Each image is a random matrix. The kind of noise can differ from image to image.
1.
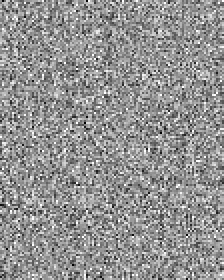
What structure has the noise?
low rank plus noise
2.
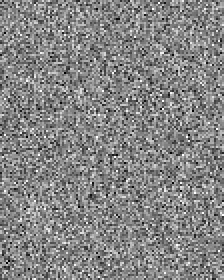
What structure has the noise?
independent entries
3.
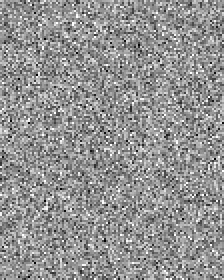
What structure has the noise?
independent entries
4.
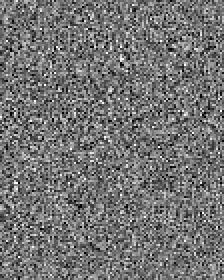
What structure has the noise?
low rank plus noise
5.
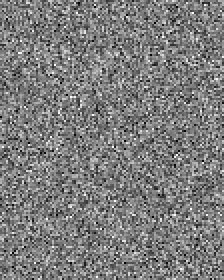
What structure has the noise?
independent entries
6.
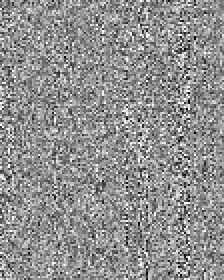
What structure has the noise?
columns of uneven size
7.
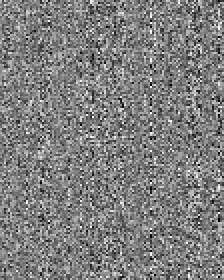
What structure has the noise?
columns of uneven size
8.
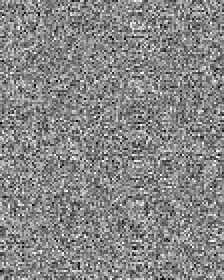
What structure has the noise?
low rank plus noise
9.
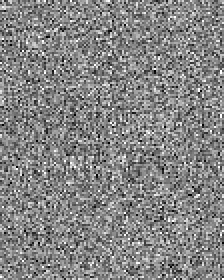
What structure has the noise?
low rank plus noise
